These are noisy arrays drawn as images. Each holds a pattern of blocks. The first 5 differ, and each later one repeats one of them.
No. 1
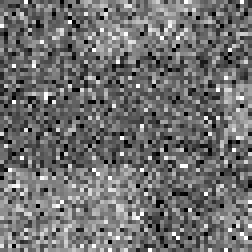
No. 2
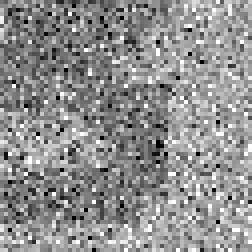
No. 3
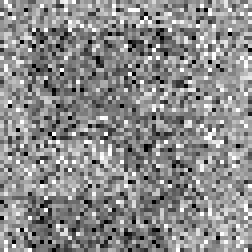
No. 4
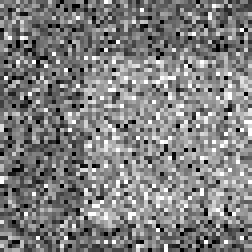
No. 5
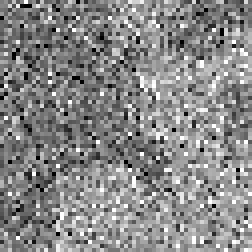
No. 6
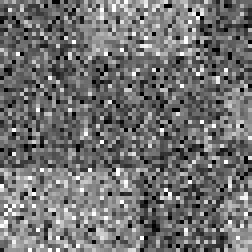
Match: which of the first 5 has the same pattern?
1
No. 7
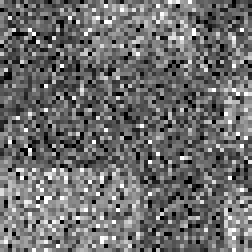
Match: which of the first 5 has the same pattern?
1
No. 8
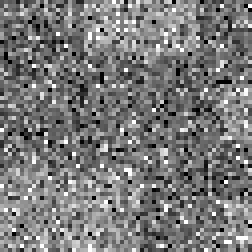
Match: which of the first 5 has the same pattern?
1
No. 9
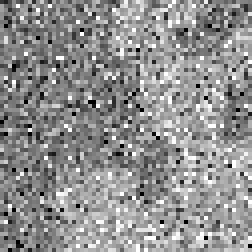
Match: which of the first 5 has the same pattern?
5
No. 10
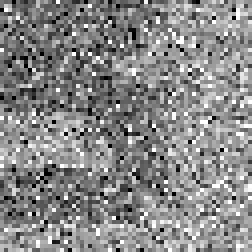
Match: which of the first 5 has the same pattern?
2
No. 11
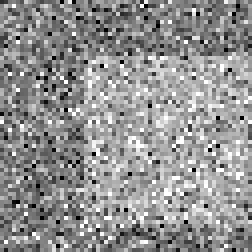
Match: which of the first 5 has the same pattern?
4
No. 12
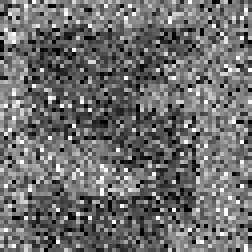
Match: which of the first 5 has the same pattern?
3
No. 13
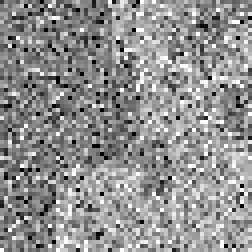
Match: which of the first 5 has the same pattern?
5
